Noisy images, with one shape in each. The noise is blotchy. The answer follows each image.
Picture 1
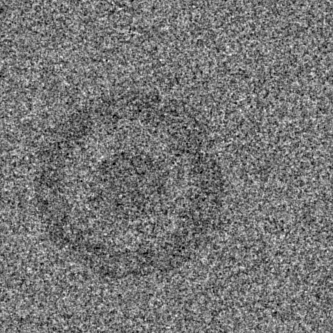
bullseye
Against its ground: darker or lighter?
darker
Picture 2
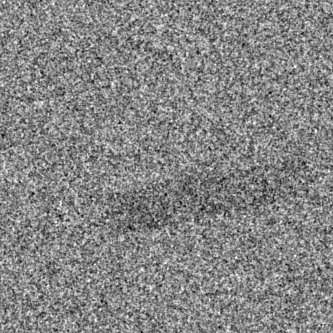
bar
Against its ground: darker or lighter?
darker
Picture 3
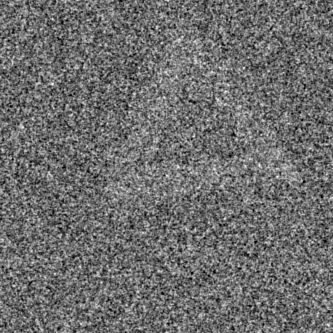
triangle frame
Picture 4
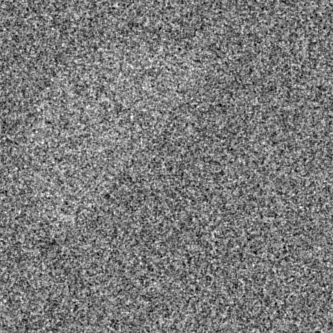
half disc
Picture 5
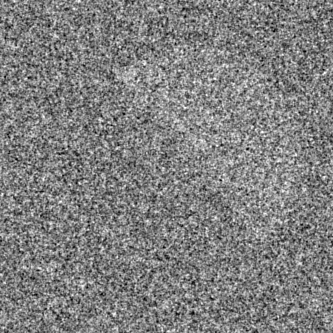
half disc
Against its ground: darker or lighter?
lighter
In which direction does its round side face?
up and right
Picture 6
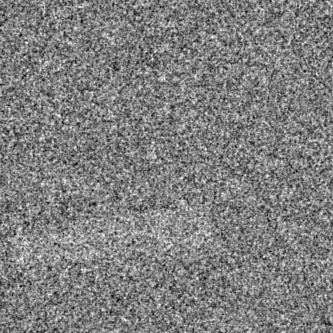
bar
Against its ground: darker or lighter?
lighter
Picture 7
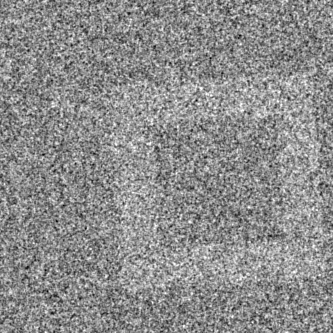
square frame
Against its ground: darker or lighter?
lighter
